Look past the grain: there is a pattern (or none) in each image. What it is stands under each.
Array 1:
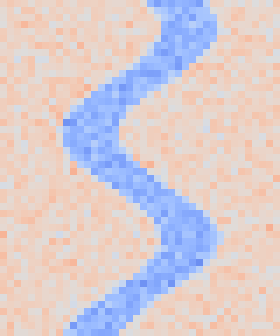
a wavy band
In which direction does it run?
top to bottom
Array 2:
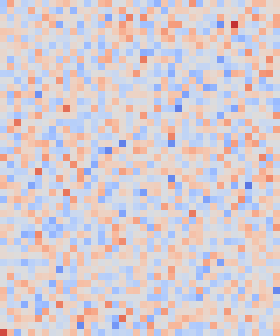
only noise
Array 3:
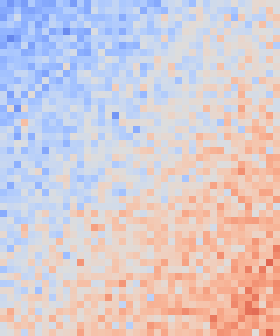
a smooth slope
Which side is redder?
bottom right
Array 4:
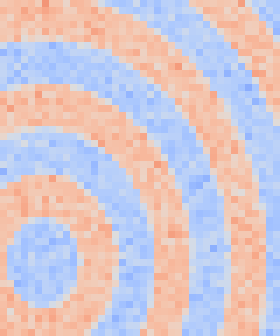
rings round one point
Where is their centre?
bottom left
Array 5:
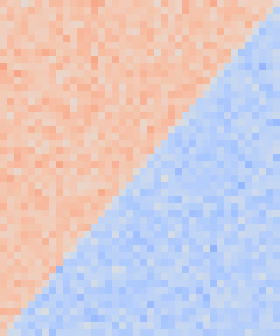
a sharp edge
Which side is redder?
top left
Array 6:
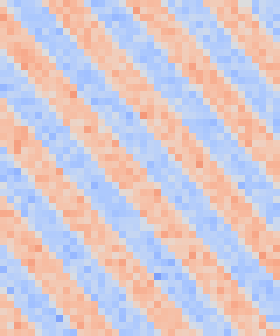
diagonal stripes
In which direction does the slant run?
top left to bottom right
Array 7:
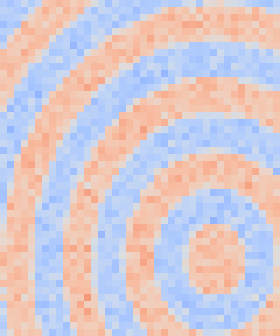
rings round one point
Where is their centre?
bottom right
